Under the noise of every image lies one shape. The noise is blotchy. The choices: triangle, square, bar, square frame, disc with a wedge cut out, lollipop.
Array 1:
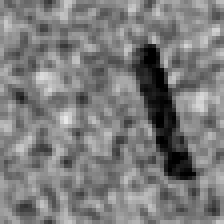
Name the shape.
bar
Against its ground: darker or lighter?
darker
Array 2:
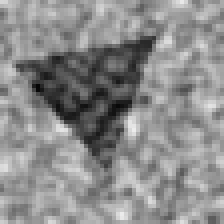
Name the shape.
triangle
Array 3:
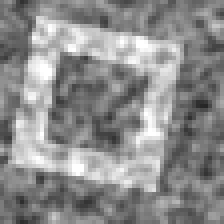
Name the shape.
square frame
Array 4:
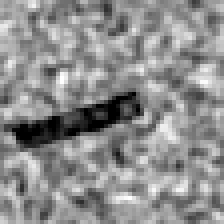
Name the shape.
bar
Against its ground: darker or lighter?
darker
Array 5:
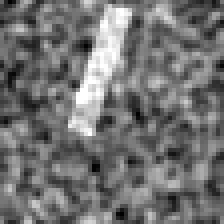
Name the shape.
bar
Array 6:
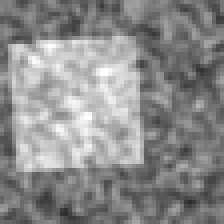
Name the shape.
square
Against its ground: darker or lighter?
lighter
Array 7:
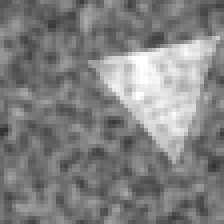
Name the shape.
triangle
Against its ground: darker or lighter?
lighter
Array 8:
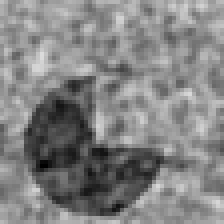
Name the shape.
disc with a wedge cut out
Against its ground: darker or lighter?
darker
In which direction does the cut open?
up and right
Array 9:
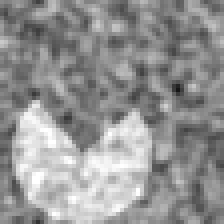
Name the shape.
disc with a wedge cut out
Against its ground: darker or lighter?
lighter
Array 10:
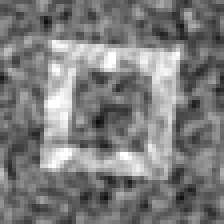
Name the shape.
square frame
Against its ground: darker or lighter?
lighter
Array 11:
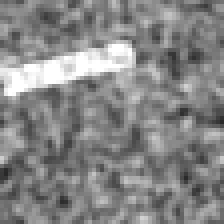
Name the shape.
bar
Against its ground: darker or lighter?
lighter
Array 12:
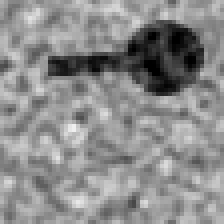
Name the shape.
lollipop
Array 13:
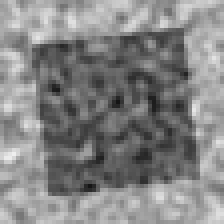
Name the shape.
square
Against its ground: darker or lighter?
darker
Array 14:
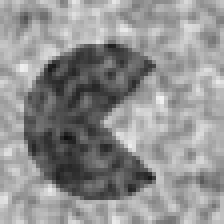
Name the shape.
disc with a wedge cut out
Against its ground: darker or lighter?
darker
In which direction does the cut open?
right
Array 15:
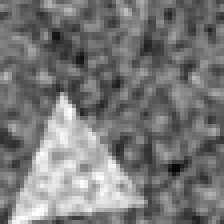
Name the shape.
triangle
